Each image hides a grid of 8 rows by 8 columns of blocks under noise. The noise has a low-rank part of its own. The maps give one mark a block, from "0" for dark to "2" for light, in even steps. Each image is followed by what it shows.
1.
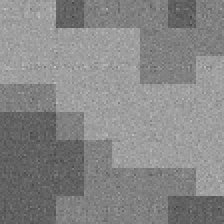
22011101
22222111
22222112
11222222
00122222
00012222
00011112
00111100
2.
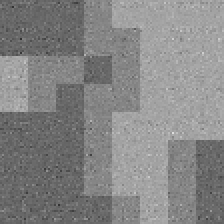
00012222
00011222
21101222
21011222
00012222
00012210
00012210
00001210
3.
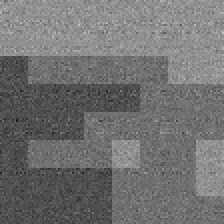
22222222
22222222
01111122
00000111
00011111
01112112
00001112
00001111
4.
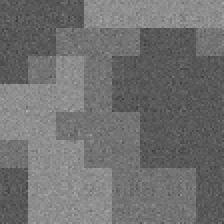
00022222
00111001
01210000
22210000
22111000
12211000
02221110
02221110
